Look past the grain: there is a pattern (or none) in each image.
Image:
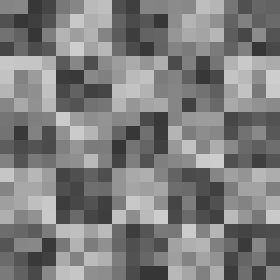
a checkerboard
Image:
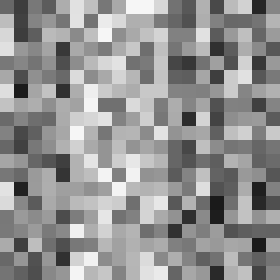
bands of columns
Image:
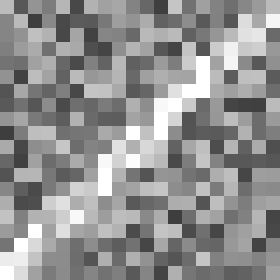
a diagonal band
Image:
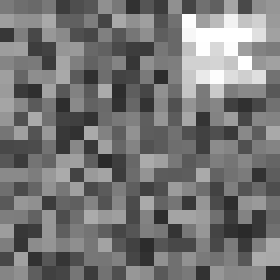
one block
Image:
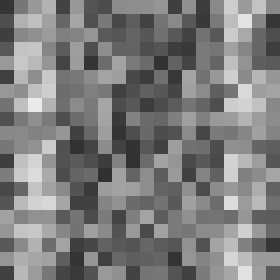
bands of columns
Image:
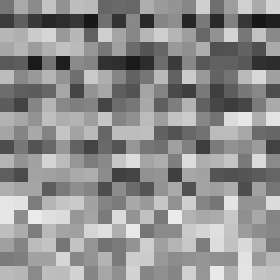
bands of rows
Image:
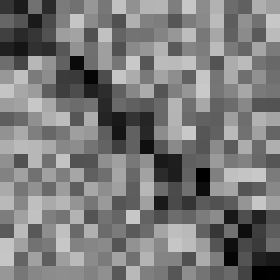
blocks along the diagonal
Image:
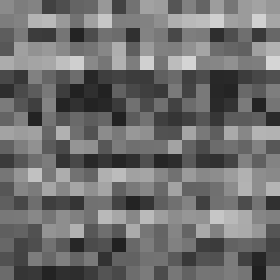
bands of rows
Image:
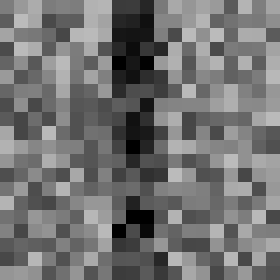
one band of columns
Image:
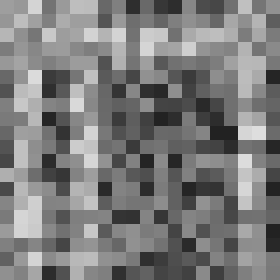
bands of rows crossing bands of columns
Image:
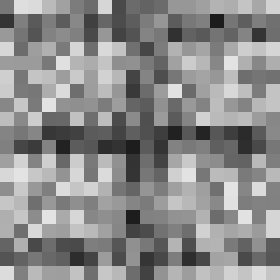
bands of rows crossing bands of columns
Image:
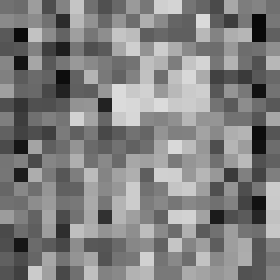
bands of columns
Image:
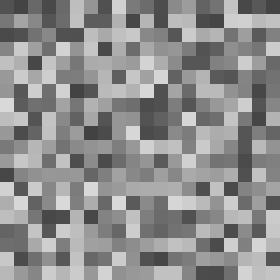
only noise
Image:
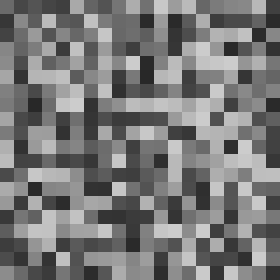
only noise
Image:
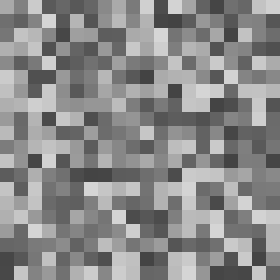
only noise
